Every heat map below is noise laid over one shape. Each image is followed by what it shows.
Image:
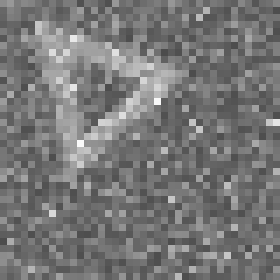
triangle frame
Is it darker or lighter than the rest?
lighter
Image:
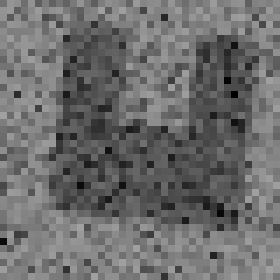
square with a notch
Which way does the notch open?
up
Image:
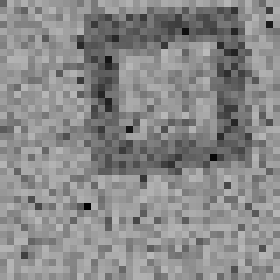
square frame
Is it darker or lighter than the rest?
darker
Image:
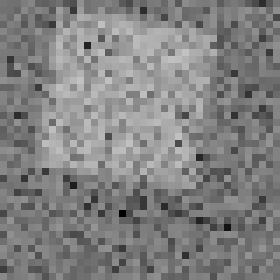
square
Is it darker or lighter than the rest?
lighter
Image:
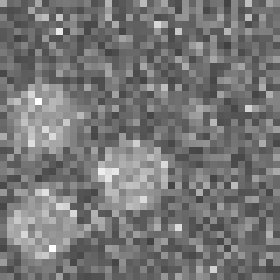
three dots
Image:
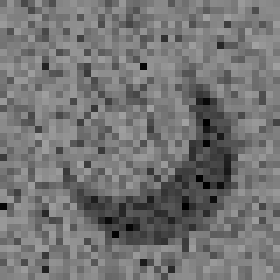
crescent
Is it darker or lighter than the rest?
darker
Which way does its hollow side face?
up and left
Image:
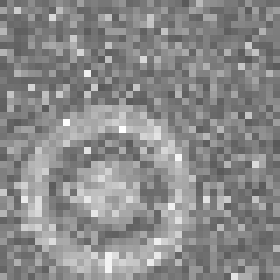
bullseye
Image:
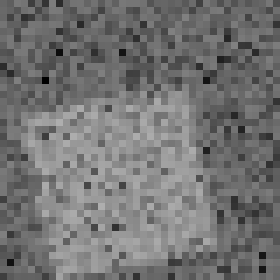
square
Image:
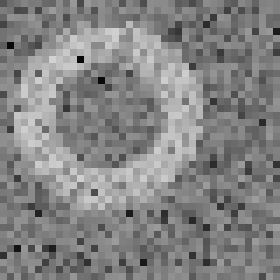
ring
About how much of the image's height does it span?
two thirds
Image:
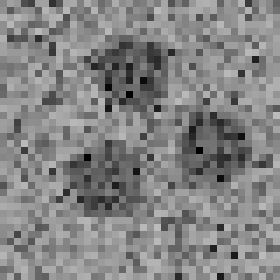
three dots
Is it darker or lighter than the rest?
darker
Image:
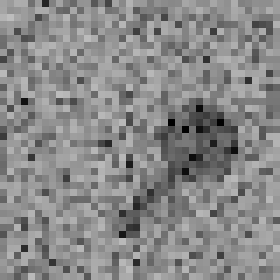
lollipop
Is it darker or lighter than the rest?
darker
